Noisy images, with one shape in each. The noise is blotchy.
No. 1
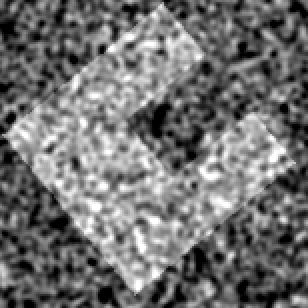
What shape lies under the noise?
square with a notch
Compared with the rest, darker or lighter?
lighter
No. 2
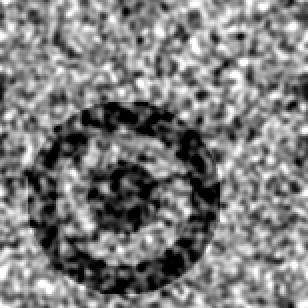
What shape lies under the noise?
bullseye
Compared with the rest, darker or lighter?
darker
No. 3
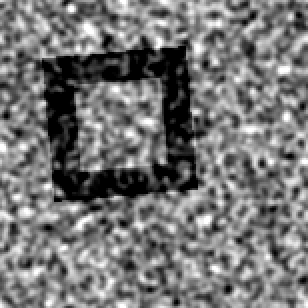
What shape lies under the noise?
square frame
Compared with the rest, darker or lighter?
darker
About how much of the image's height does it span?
half
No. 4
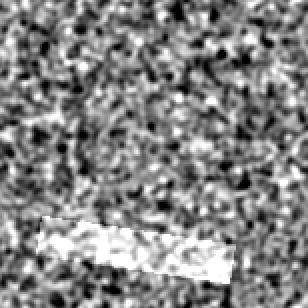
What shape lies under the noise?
bar
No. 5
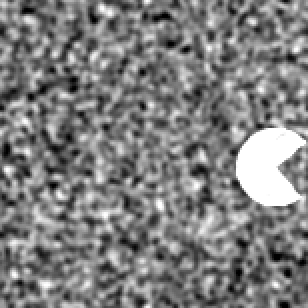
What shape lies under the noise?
disc with a wedge cut out
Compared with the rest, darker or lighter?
lighter
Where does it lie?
middle right
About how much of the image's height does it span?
a quarter
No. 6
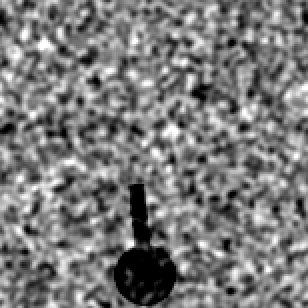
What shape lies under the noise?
lollipop
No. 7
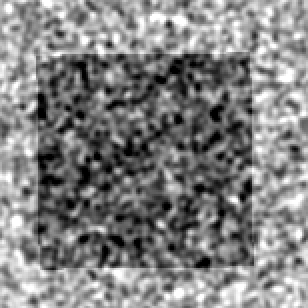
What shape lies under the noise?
square
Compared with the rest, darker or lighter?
darker
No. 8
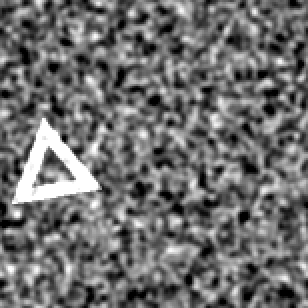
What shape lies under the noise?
triangle frame
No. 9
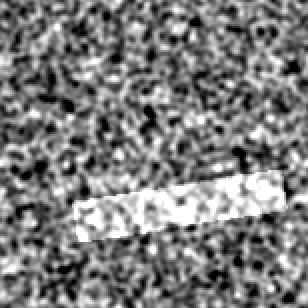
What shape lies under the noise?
bar
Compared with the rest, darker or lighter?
lighter
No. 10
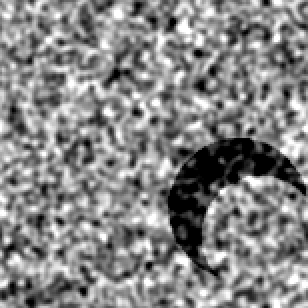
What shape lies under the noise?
crescent
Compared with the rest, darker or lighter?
darker
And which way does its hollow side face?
down and right
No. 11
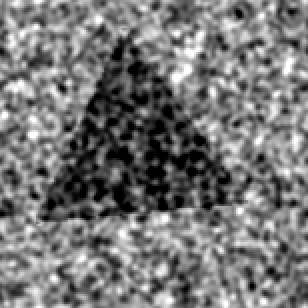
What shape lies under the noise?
triangle
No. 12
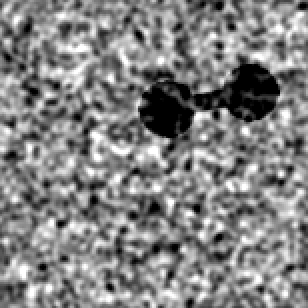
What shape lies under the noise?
dumbbell
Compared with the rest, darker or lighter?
darker
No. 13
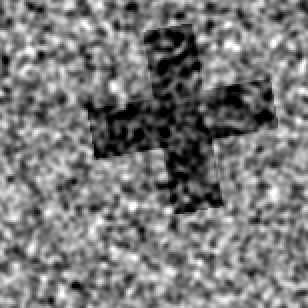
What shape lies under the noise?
cross
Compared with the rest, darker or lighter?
darker
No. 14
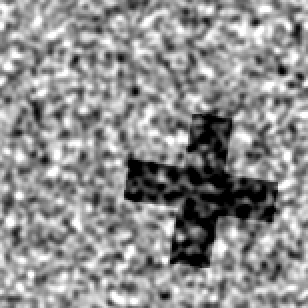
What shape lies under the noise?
cross
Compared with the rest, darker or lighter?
darker
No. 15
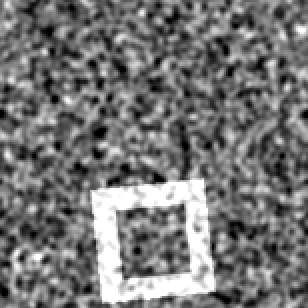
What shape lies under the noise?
square frame
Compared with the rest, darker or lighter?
lighter
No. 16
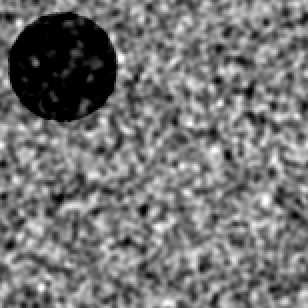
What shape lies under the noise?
disc
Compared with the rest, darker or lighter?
darker
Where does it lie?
top left
